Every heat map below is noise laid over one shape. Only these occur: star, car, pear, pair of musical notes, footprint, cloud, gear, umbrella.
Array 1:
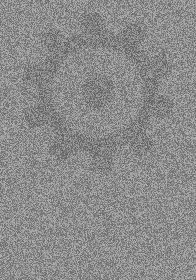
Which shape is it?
gear
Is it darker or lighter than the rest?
darker
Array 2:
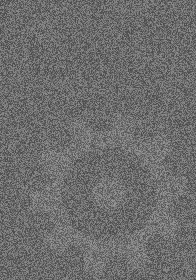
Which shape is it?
gear
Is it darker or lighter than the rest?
lighter
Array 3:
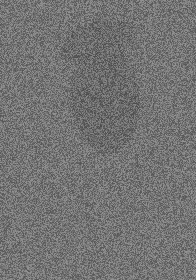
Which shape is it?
footprint
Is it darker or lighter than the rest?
darker
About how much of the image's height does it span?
half
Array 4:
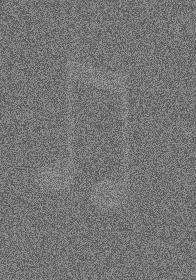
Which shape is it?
pair of musical notes
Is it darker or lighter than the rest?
lighter
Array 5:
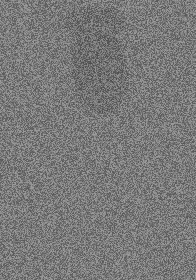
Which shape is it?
footprint
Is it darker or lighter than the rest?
darker
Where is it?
top middle
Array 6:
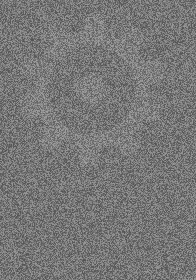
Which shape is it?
gear
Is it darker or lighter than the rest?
lighter
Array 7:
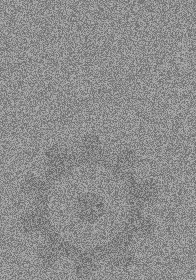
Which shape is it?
gear
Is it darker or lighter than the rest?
darker
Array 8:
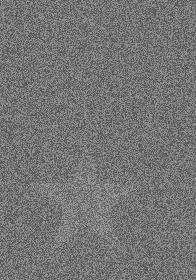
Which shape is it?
star
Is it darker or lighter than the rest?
lighter
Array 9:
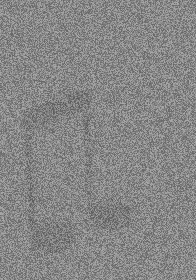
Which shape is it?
pair of musical notes
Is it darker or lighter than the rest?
darker
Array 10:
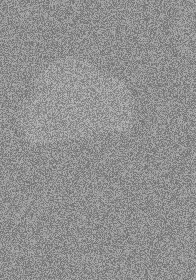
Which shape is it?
cloud
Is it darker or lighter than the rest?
lighter
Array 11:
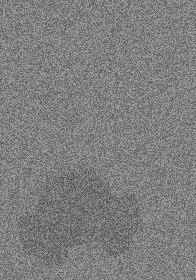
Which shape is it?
car
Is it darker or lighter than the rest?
darker
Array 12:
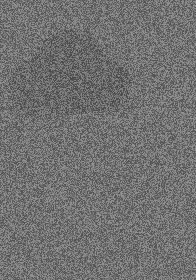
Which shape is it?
cloud
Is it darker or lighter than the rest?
darker
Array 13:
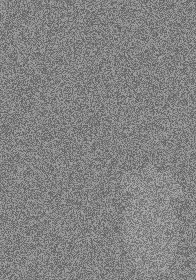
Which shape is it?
footprint
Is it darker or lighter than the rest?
lighter
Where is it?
bottom right
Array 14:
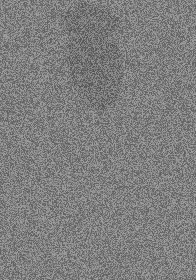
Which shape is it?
footprint
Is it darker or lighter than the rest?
darker
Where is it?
top middle
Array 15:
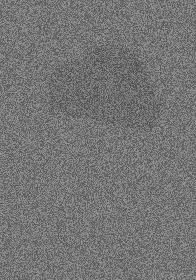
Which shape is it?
cloud
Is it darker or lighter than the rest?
darker
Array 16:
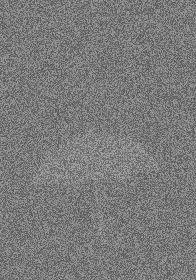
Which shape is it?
umbrella
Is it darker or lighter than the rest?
lighter
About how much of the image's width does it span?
two thirds
